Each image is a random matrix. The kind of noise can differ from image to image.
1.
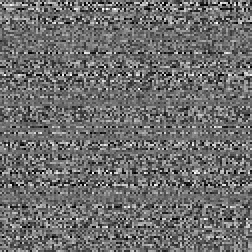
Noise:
rows of uneven size
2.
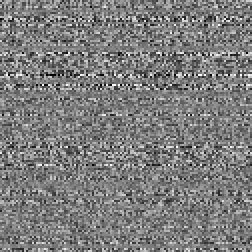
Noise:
rows of uneven size
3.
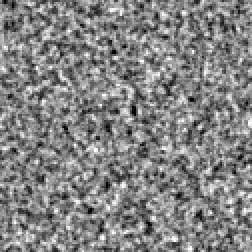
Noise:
blotchy
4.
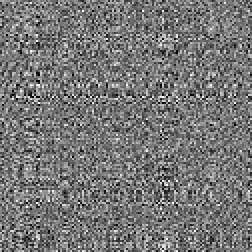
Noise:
low rank plus noise
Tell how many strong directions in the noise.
three or four
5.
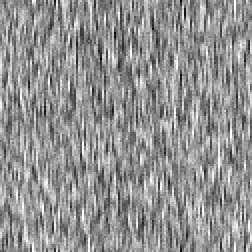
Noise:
streaked along the columns
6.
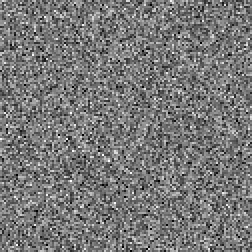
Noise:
independent entries
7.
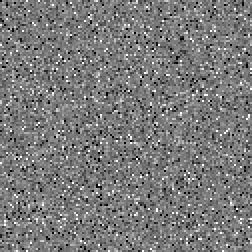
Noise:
heavy tails
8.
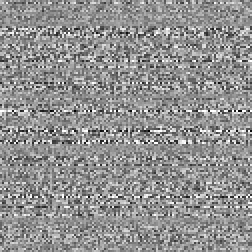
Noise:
rows of uneven size
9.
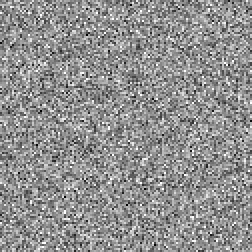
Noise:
independent entries
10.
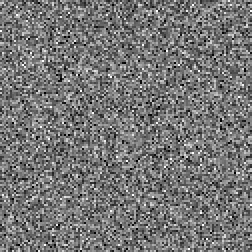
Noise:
independent entries
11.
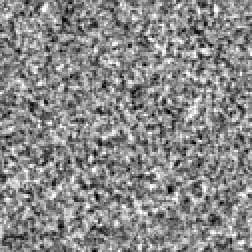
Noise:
blotchy
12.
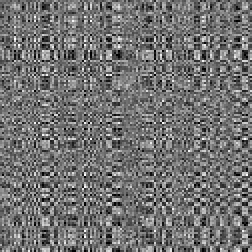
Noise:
low rank plus noise
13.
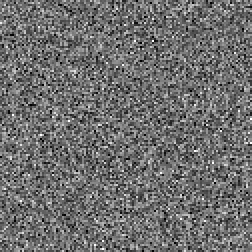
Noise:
independent entries
